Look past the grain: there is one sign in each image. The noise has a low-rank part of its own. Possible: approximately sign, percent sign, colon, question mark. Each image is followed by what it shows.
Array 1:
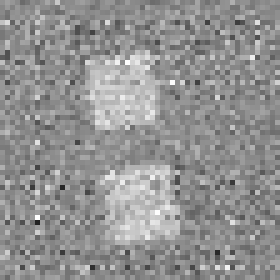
light colon
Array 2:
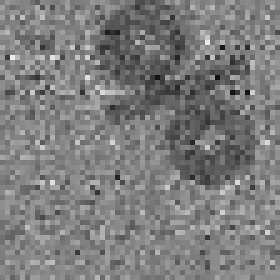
dark percent sign
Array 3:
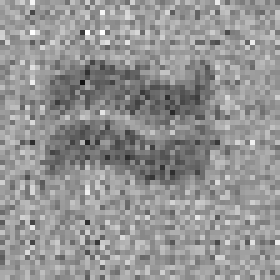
dark approximately sign
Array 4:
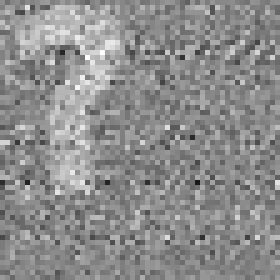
light question mark
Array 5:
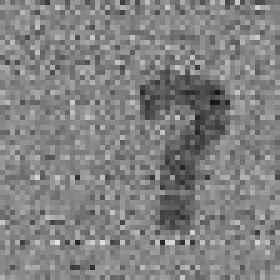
dark question mark
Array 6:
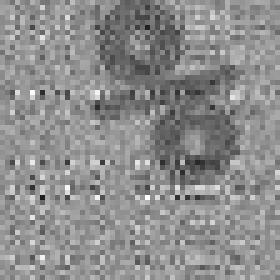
dark percent sign
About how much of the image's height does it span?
two thirds
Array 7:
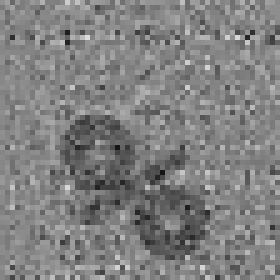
dark percent sign
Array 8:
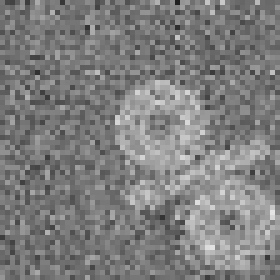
light percent sign
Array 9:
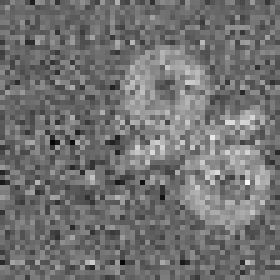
light percent sign
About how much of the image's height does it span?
two thirds
